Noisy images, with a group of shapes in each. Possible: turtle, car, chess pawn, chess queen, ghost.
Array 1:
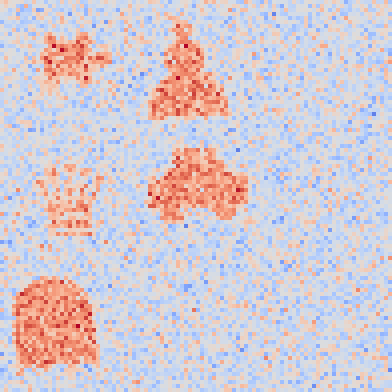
top left: red turtle; top middle: red chess pawn; middle left: red chess queen; centre: red car; bottom left: red ghost
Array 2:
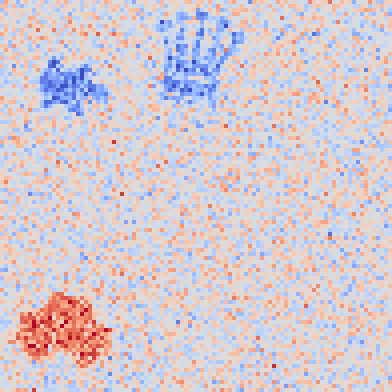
top left: blue turtle; top middle: blue chess queen; bottom left: red car
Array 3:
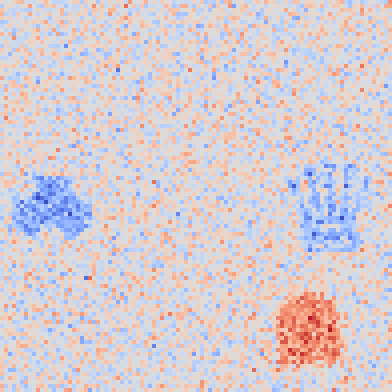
middle left: blue car; middle right: blue chess queen; bottom right: red ghost
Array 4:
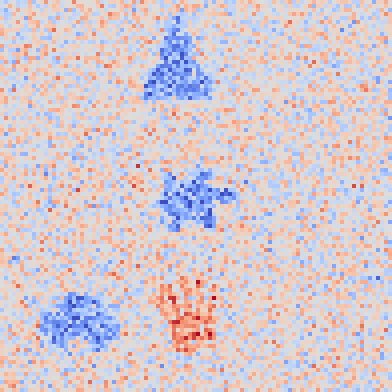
top middle: blue chess pawn; centre: blue turtle; bottom left: blue car; bottom middle: red chess queen
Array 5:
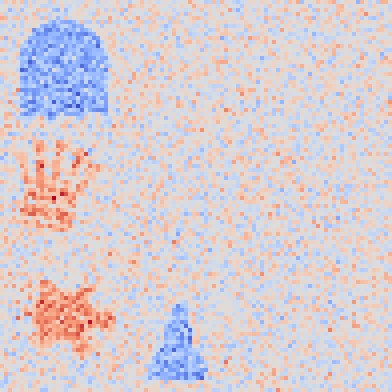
top left: blue ghost; middle left: red chess queen; bottom left: red turtle; bottom middle: blue chess pawn
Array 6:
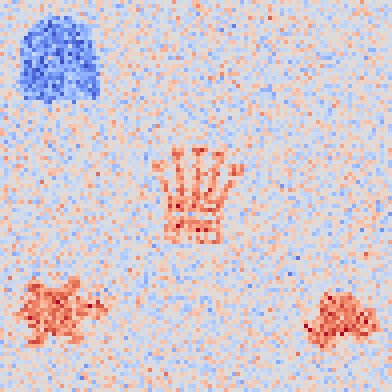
top left: blue ghost; centre: red chess queen; bottom left: red turtle; bottom right: red car
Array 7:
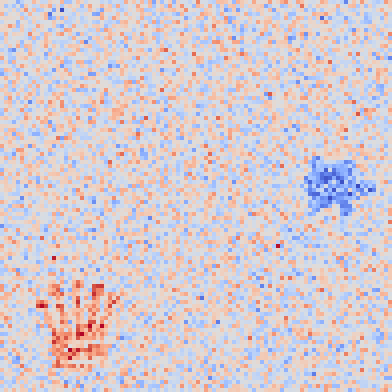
middle right: blue turtle; bottom left: red chess queen
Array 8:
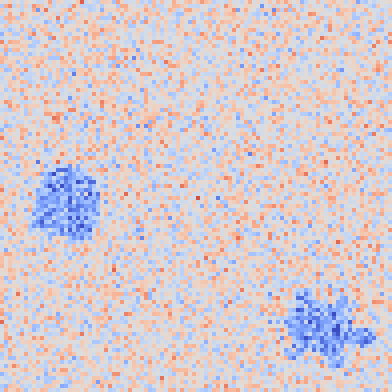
middle left: blue ghost; bottom right: blue turtle
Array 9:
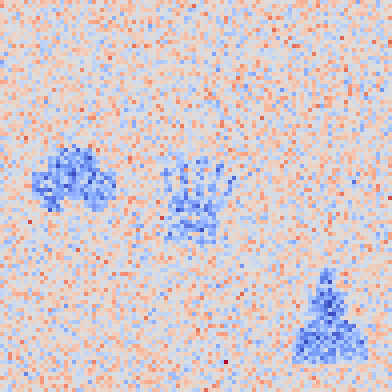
middle left: blue car; centre: blue chess queen; bottom right: blue chess pawn
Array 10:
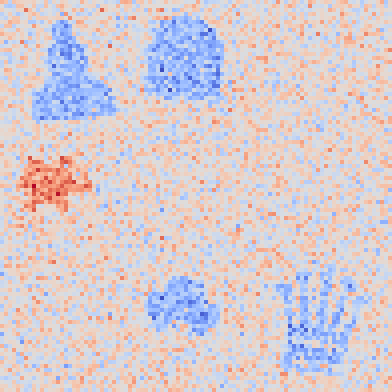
top left: blue chess pawn; top middle: blue ghost; middle left: red turtle; bottom middle: blue car; bottom right: blue chess queen
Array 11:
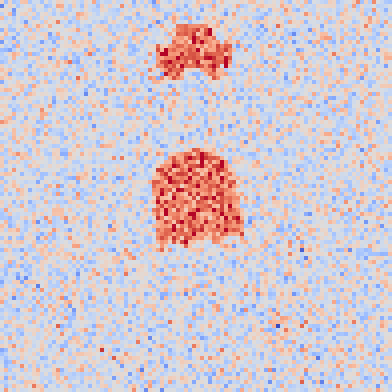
top middle: red car; centre: red ghost
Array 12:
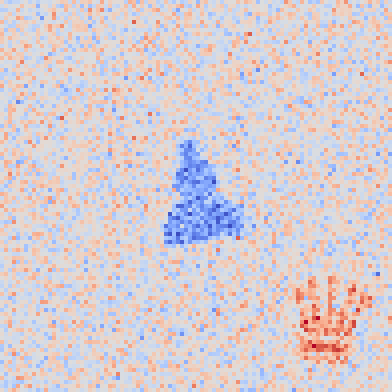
centre: blue chess pawn; bottom right: red chess queen
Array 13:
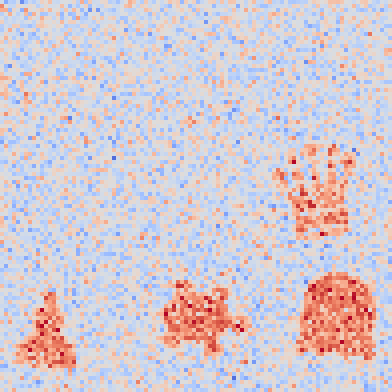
middle right: red chess queen; bottom left: red chess pawn; bottom middle: red turtle; bottom right: red ghost
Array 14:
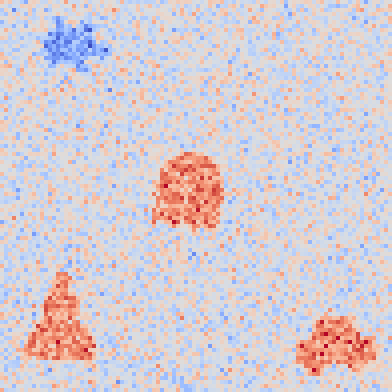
top left: blue turtle; centre: red ghost; bottom left: red chess pawn; bottom right: red car
